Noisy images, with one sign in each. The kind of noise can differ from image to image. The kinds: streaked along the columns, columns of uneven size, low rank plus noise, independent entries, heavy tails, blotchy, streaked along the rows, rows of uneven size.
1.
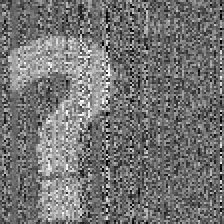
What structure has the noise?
columns of uneven size
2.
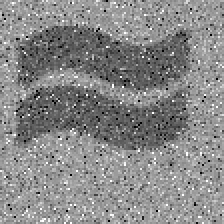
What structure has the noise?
heavy tails
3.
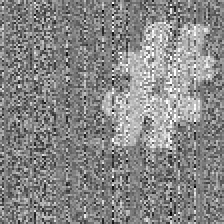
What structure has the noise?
columns of uneven size
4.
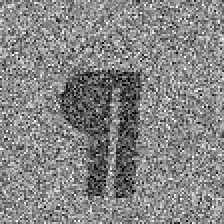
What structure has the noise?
independent entries
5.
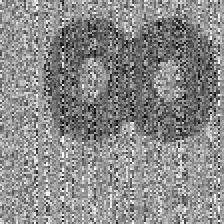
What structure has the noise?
columns of uneven size
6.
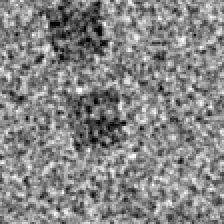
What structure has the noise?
blotchy
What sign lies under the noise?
colon
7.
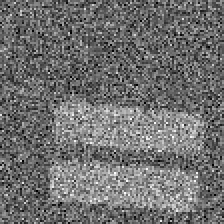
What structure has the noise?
independent entries
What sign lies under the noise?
equals sign
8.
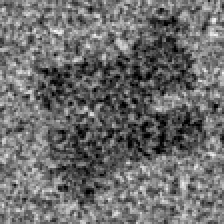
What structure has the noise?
blotchy
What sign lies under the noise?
not-equal sign
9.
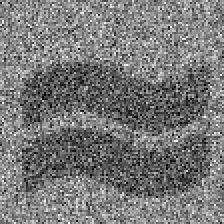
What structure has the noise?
independent entries
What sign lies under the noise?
approximately sign
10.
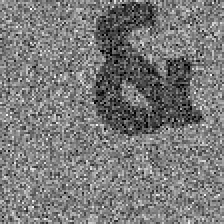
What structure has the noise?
independent entries
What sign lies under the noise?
ampersand
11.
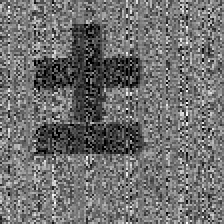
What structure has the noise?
columns of uneven size
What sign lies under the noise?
plus-minus sign
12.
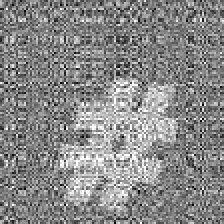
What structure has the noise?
low rank plus noise
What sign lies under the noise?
hash sign
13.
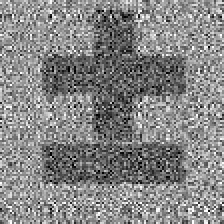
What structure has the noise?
low rank plus noise
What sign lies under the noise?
plus-minus sign
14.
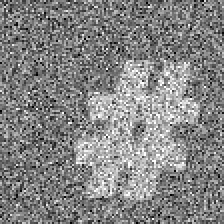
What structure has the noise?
independent entries
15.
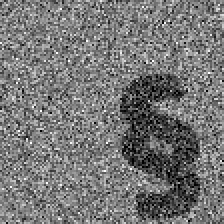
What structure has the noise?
independent entries
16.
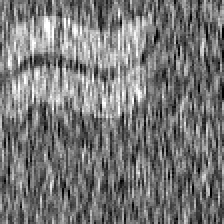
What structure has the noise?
streaked along the columns
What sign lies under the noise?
approximately sign
